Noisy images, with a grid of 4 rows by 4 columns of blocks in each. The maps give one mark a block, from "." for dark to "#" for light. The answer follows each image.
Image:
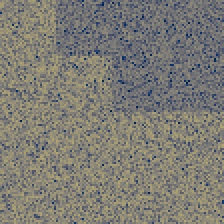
# . . .
# # . .
# # # #
# # # #
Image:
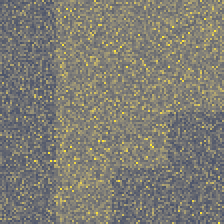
. # # #
. # # #
. # # .
. # . .
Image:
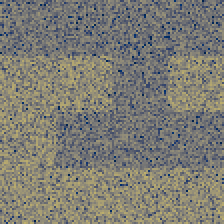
. . . .
# # . #
# . . .
# # # #
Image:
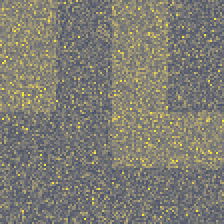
# . # .
# . # .
. . # #
. . . .
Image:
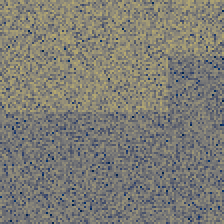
# # # #
# # # .
. . . .
. . . .
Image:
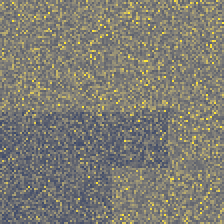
# # # #
# # # #
. . . #
. . # #
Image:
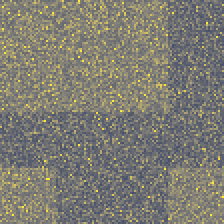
# # # .
# # # .
. . . .
# . . #
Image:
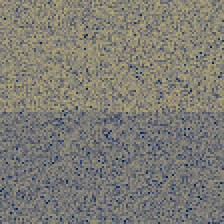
# # # #
# # # #
. . . .
. . . .
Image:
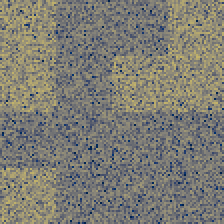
# . . #
# . # #
. . . .
# . . .
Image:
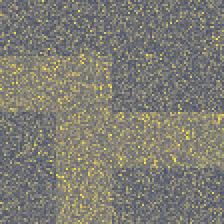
. . . .
# # . .
. # # #
. # . .
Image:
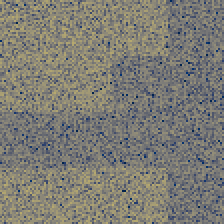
# # # .
# # . .
. . . .
# # # .
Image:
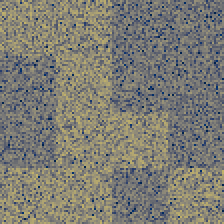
# # . .
. # . .
. # # .
# # . #
